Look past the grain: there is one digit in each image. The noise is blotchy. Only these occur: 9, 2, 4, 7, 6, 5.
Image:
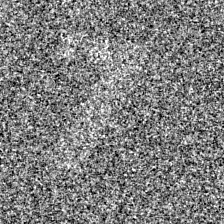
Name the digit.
7
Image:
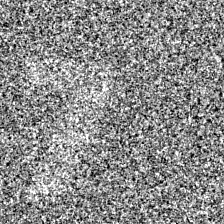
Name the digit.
7
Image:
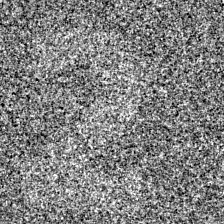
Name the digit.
2
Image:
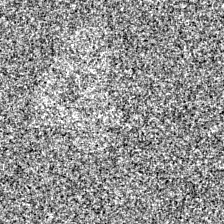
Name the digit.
4
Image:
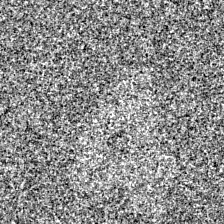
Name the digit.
4
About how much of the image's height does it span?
two thirds
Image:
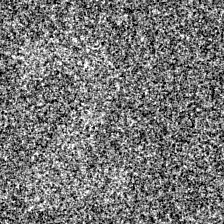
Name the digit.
2
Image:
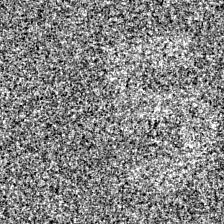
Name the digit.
5
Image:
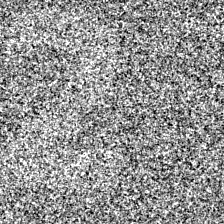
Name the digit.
2
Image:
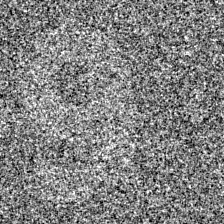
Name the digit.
9
